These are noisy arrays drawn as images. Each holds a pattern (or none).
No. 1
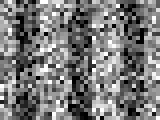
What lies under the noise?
vertical stripes
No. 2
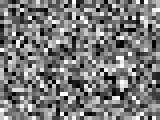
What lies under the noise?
only noise
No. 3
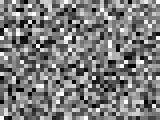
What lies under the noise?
only noise
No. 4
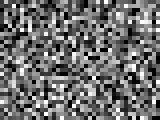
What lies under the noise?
only noise
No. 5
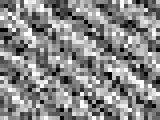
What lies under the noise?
diagonal stripes
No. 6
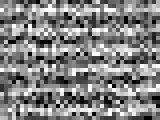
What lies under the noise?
horizontal stripes
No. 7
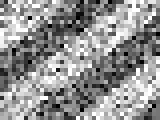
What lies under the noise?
diagonal stripes
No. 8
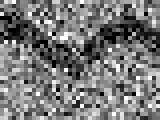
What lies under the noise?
a wavy band
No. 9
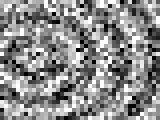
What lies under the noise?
rings round one point
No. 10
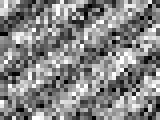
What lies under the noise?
diagonal stripes
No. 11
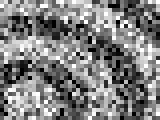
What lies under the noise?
rings round one point
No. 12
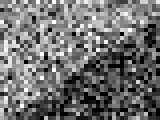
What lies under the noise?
a sharp edge
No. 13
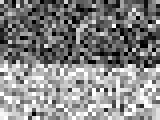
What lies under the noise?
a sharp edge
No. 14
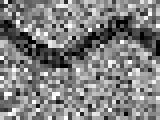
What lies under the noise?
a wavy band
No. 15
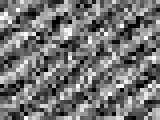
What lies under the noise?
diagonal stripes
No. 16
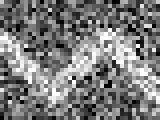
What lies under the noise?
a wavy band
